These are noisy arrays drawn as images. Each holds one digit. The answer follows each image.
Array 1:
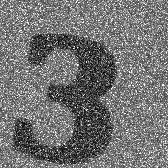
3
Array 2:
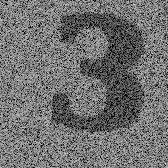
3
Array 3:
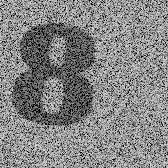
8
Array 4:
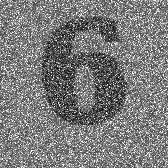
6
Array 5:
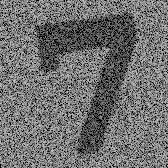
7
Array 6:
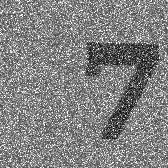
7
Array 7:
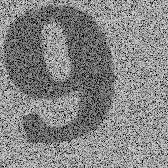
9
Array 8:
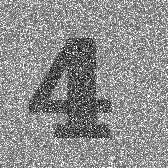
4
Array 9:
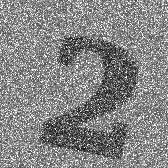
2
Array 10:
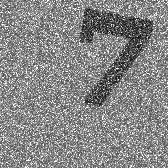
7
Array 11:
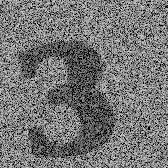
3
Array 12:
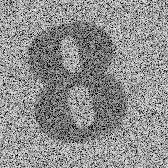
8
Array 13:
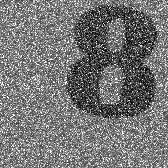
8
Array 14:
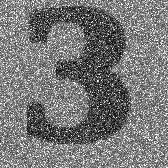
3
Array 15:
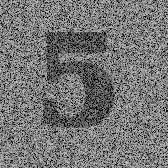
5
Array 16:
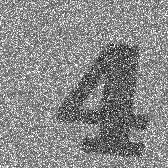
4
